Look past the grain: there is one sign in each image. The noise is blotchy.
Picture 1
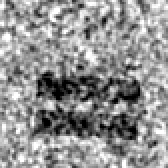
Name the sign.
equals sign
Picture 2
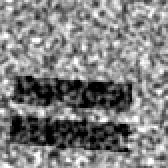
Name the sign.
equals sign
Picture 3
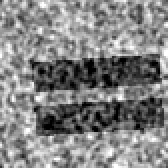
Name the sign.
equals sign
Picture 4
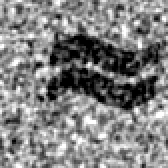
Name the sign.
approximately sign
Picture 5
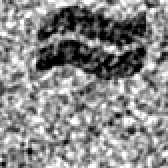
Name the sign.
approximately sign
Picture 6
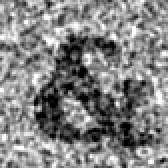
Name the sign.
ampersand
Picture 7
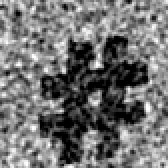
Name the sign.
hash sign
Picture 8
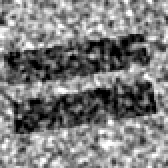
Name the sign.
equals sign
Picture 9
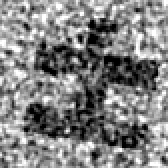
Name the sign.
plus-minus sign
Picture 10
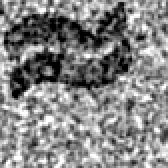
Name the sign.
approximately sign
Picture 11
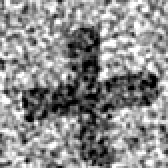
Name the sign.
plus sign
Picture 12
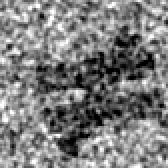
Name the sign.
not-equal sign
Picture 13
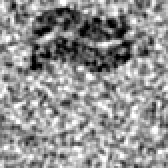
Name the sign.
approximately sign
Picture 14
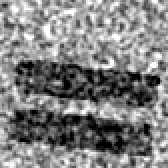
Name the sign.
equals sign
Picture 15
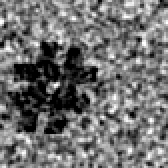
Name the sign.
hash sign
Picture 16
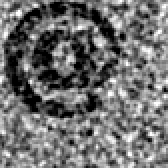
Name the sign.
at sign
